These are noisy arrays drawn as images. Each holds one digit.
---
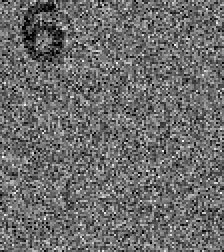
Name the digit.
6
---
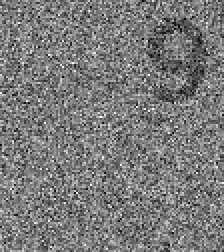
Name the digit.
9
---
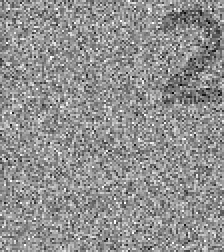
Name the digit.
2
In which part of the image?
top right
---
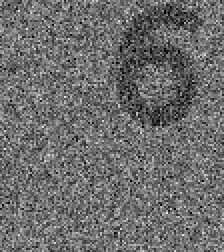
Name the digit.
6
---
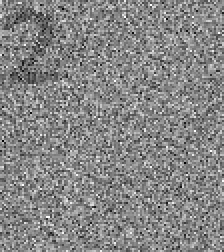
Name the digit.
2
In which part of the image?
top left
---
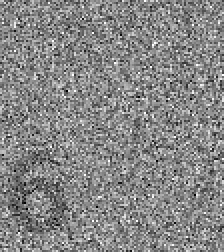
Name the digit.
6
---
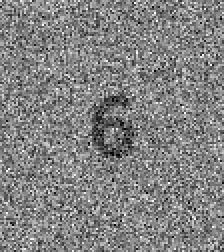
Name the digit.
6
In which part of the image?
centre
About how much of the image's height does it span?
a quarter
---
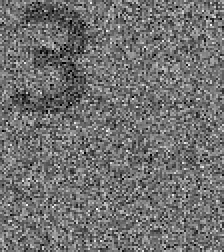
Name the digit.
3
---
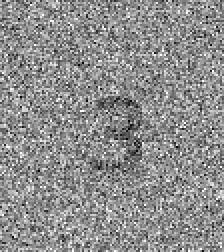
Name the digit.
3
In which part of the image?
centre
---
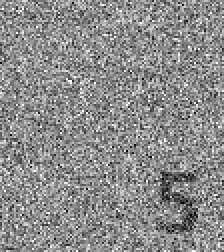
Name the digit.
5
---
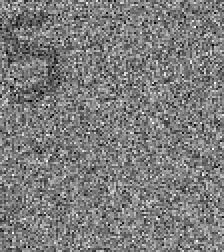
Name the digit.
5
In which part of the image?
top left
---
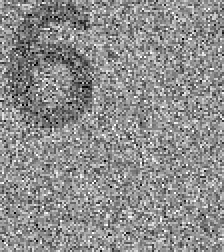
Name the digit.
6
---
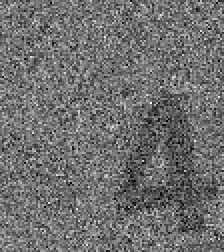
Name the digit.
4
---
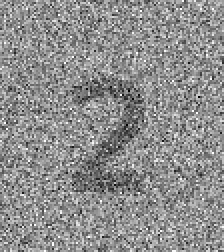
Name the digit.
2
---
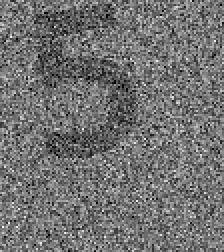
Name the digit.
5
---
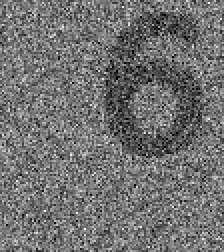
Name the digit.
6
